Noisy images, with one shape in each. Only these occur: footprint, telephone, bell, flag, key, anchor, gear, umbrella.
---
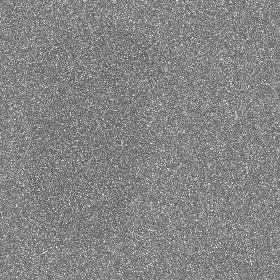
footprint
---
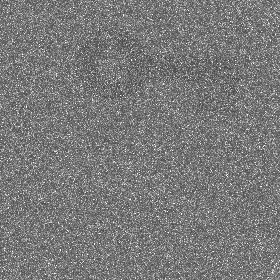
key
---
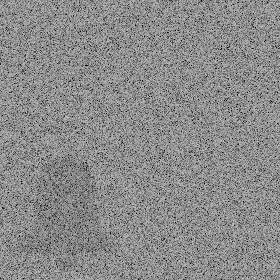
bell
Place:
bottom left
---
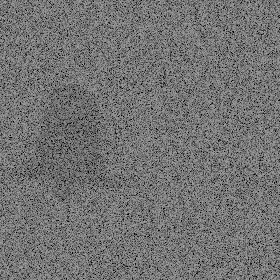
bell
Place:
middle left
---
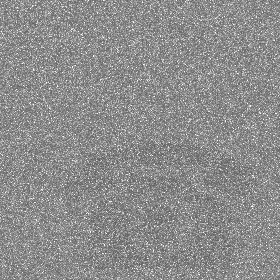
telephone
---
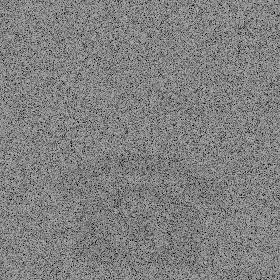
telephone
